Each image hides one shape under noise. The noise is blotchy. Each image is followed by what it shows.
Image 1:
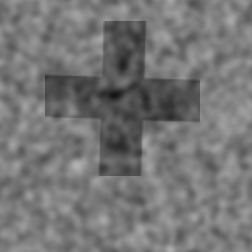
cross
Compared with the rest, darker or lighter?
darker
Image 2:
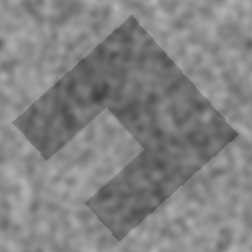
square with a notch
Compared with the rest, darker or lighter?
darker
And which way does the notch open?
down and left
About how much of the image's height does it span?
nearly all
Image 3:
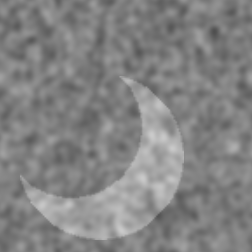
crescent
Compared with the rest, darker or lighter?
lighter
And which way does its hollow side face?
up and left
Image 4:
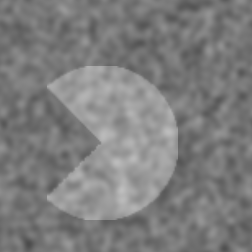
disc with a wedge cut out
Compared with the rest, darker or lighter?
lighter
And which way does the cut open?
left
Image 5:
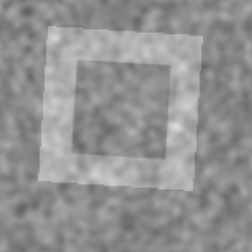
square frame
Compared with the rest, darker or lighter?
lighter
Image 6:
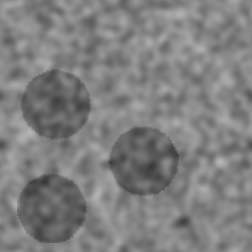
three dots
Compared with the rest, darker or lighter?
darker
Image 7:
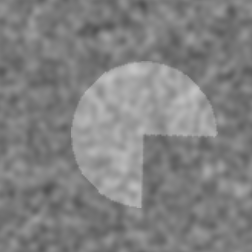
disc with a wedge cut out
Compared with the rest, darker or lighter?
lighter
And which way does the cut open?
down and right
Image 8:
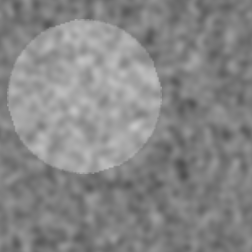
disc
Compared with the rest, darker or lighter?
lighter
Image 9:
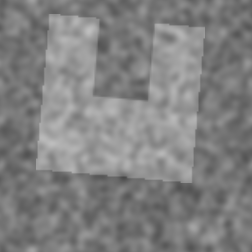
square with a notch
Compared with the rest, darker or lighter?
lighter
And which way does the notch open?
up
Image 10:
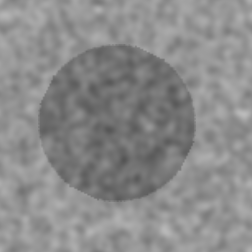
disc
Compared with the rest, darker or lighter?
darker
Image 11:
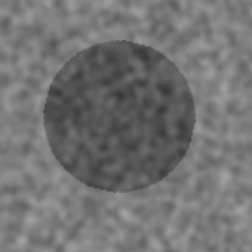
disc
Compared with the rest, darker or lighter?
darker
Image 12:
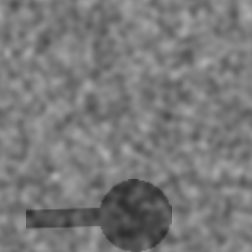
lollipop
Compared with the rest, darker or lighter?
darker
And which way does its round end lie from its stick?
right
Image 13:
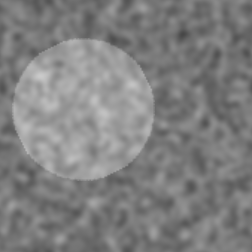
disc
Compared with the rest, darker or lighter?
lighter
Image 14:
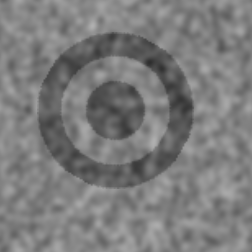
bullseye
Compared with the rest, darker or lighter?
darker
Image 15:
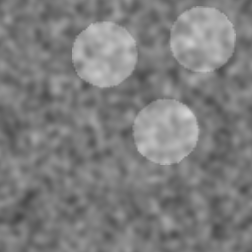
three dots
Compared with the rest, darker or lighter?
lighter
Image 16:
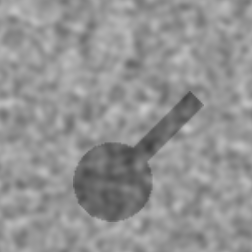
lollipop
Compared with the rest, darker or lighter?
darker
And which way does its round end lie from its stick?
down and left
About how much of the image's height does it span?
half
